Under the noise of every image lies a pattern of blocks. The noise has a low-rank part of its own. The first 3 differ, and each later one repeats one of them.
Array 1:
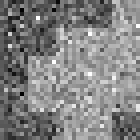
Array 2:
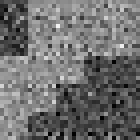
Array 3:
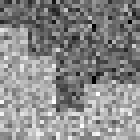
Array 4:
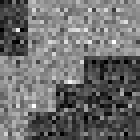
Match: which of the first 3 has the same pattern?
2
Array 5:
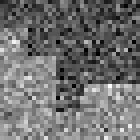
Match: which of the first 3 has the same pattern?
3
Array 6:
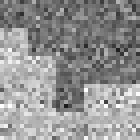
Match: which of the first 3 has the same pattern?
3
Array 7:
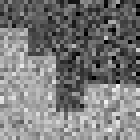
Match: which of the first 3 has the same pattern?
3
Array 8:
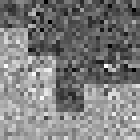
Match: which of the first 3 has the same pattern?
3
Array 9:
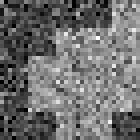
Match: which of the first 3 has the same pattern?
1
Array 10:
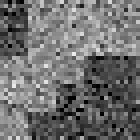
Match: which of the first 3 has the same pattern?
2
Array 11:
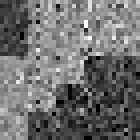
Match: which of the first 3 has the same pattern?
2
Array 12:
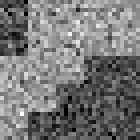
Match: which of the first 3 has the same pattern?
2
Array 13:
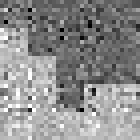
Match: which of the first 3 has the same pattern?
3
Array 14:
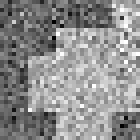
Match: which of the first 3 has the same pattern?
1
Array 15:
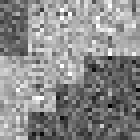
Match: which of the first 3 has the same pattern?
2
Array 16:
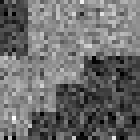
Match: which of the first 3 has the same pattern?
2
